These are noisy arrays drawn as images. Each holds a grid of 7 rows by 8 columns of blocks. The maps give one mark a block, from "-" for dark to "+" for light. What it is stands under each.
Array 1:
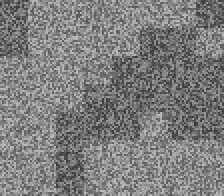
- + + + + + + -
- + + + + - - +
+ + + + - - - -
+ + + - - - - -
+ + - - - + - -
+ + - + + + + +
+ + - + + + + +
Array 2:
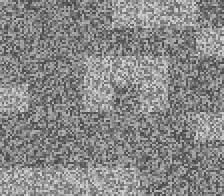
- - - - + + + -
- - - - - - - +
- - - + + + - -
+ - - + - + - -
- - - - - - - +
- - - - - - - -
+ + + + + - - -
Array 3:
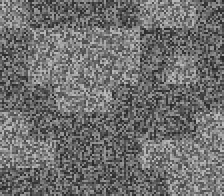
+ - - - - + + -
- + + + + - - -
- + + + + - + -
- - + + - - - -
+ - - - - - - +
+ + - - - + + +
- - - - - - + +
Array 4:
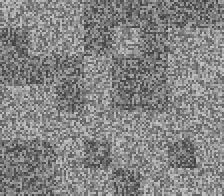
+ + + - - - - -
- + + - + - + +
- - - + - - + +
+ + - + - - + +
+ + + + + + + +
- - + - + + - +
- - + + - + + +
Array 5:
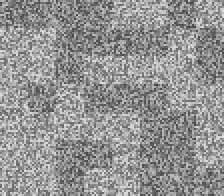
- - - - + + - +
+ + - - - - + -
+ + - + + + + -
+ - + - - - + +
+ + + + + - - +
+ + - - + - - +
+ + - + + - - -
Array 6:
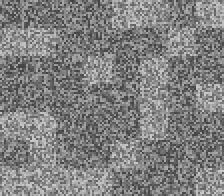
- - - - + + - +
+ + - - - - + -
- - - + - + - -
- - - - - + - +
+ + - - - + - -
- + - - + - - -
+ + + + - - - +
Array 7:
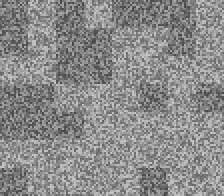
- + - + - - - +
- + - - + + - +
+ + - - + + + +
- - + + + - + -
- - - + + + + +
+ + + + + + + +
- + + + + - + +
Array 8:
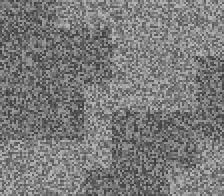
- - + + + + + +
- - - - + + + +
- - - - + + + -
- - - + + + + -
- - - + - - - -
+ + + + - - - +
+ + + - - - + +
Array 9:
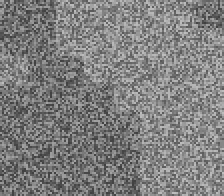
- - + + + + + -
- - + + + + + +
+ - - + + + + +
- - - - + + + +
- - - - - + + +
- - - - - + + +
- - - - - + + +
